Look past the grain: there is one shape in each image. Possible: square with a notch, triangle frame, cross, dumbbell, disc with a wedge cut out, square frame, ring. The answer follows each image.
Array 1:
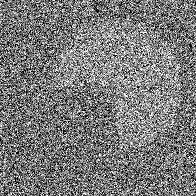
light disc with a wedge cut out
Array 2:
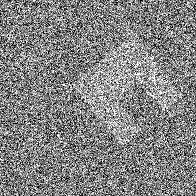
light square with a notch
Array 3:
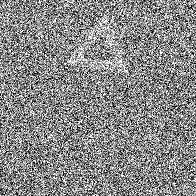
light triangle frame, top middle
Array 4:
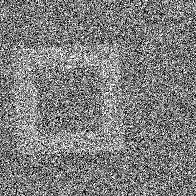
light square frame
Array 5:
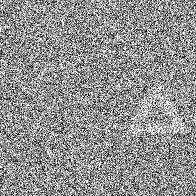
light triangle frame, middle right
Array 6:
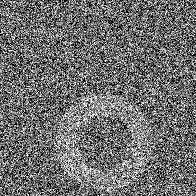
light ring
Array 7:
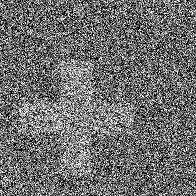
light cross
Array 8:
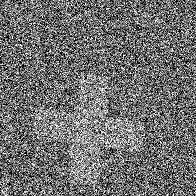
light cross
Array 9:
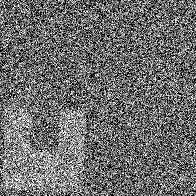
light square with a notch, bottom left
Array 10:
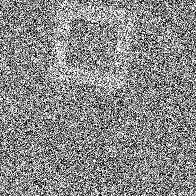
light square frame
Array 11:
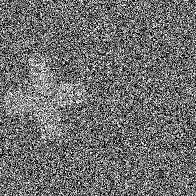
light cross, middle left
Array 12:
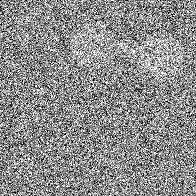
light dumbbell
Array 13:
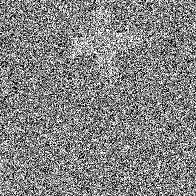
light cross, top middle
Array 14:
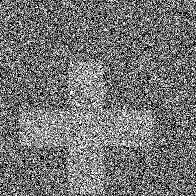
light cross
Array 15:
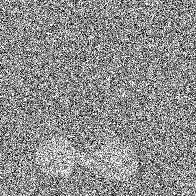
light dumbbell
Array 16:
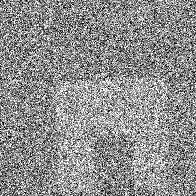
light square with a notch
